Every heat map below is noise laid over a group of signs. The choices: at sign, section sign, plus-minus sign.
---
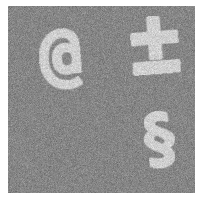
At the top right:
plus-minus sign
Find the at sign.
top left
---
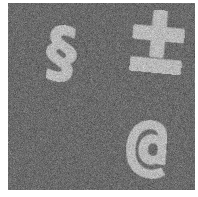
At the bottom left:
nothing
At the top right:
plus-minus sign
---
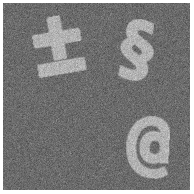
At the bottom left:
nothing
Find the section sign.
top right
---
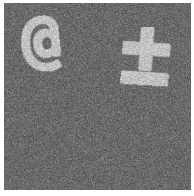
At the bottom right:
nothing
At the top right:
plus-minus sign
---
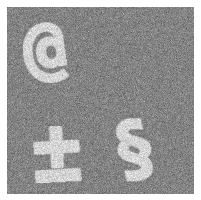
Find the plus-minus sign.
bottom left
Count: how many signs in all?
3
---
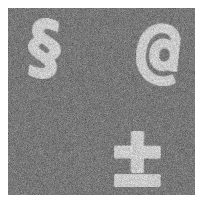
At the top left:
section sign
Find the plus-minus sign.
bottom right
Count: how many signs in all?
3
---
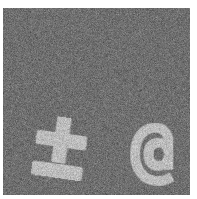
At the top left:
nothing
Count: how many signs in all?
2
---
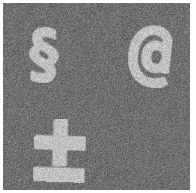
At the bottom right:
nothing
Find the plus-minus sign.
bottom left
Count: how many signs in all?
3
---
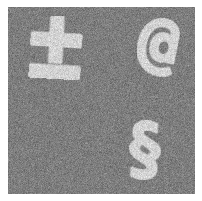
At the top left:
plus-minus sign
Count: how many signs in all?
3
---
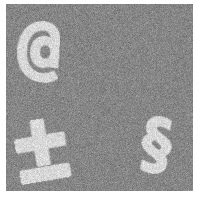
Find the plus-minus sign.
bottom left
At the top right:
nothing
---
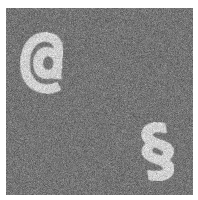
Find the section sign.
bottom right
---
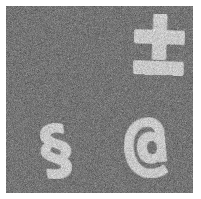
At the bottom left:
section sign
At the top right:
plus-minus sign
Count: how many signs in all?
3
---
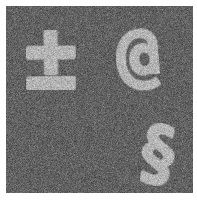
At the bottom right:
section sign
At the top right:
at sign
